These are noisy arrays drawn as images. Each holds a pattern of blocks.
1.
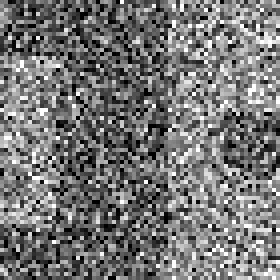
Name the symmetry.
top and bottom mirror each other
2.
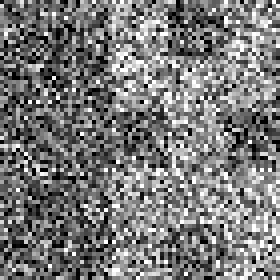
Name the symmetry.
top and bottom mirror each other
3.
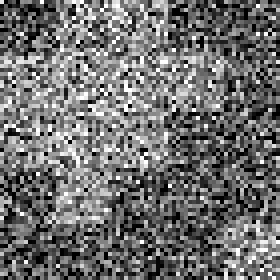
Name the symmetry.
mirrored about the diagonal from the top left
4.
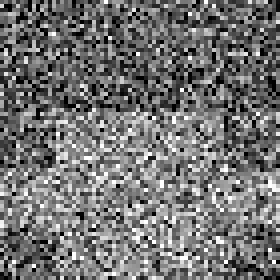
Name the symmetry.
left and right mirror each other
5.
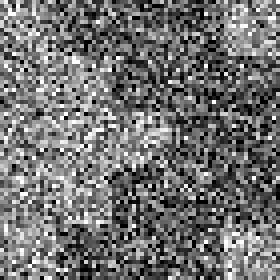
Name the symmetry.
top and bottom mirror each other
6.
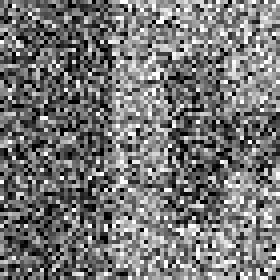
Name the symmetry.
top and bottom mirror each other
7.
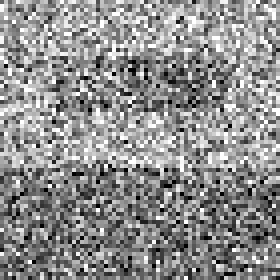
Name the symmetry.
left and right mirror each other
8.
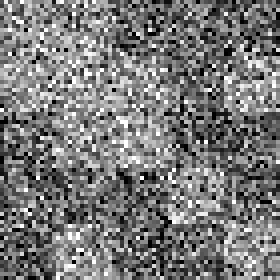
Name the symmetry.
mirrored about the diagonal from the top left
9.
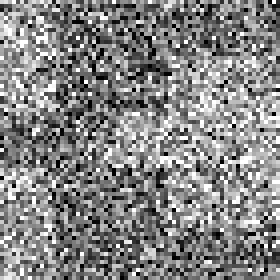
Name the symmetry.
top and bottom mirror each other
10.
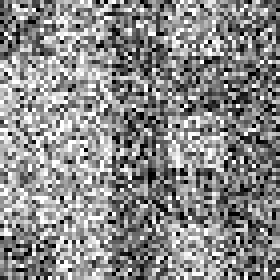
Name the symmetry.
top and bottom mirror each other
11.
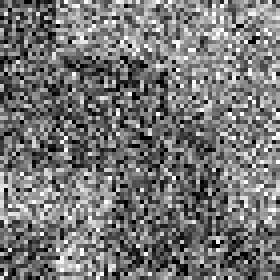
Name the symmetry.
mirrored about the diagonal from the bottom left
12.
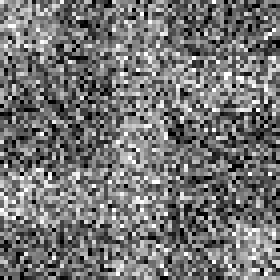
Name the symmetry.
the same after a half turn
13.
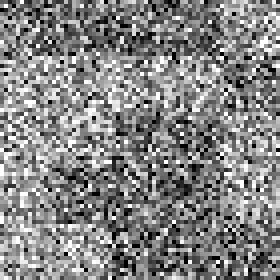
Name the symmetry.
no symmetry
